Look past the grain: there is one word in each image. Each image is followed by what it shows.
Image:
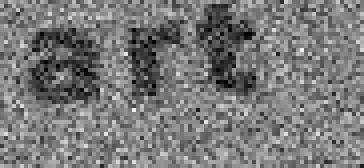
art
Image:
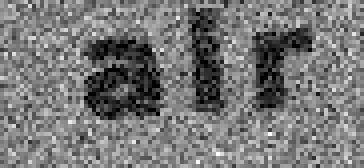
air
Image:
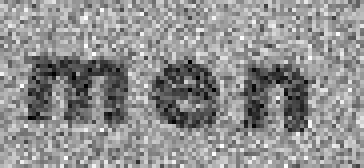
men
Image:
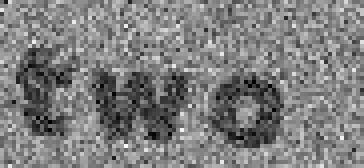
two
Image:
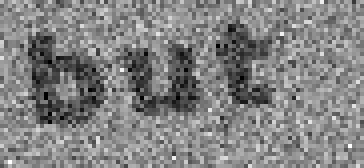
but
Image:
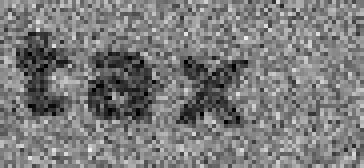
tax
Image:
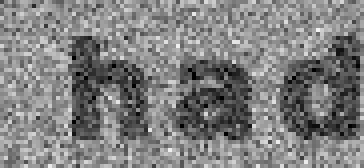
had
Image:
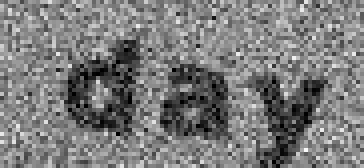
day
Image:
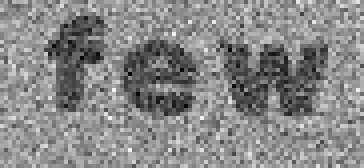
few
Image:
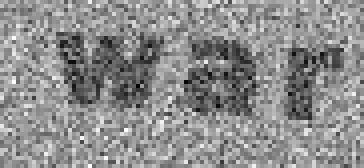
war
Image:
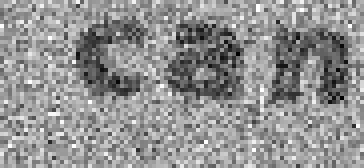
can
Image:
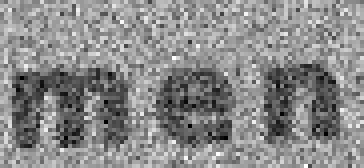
men
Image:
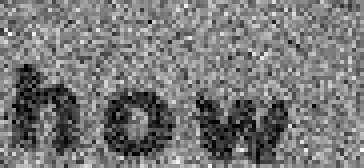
how
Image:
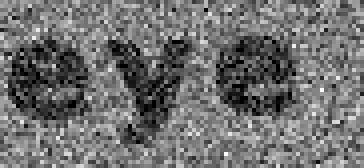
eye
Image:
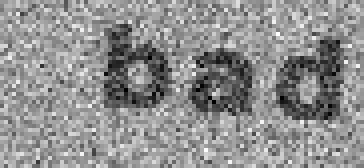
bad
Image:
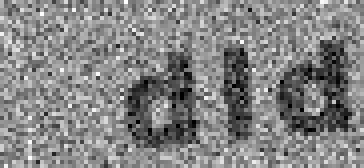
did
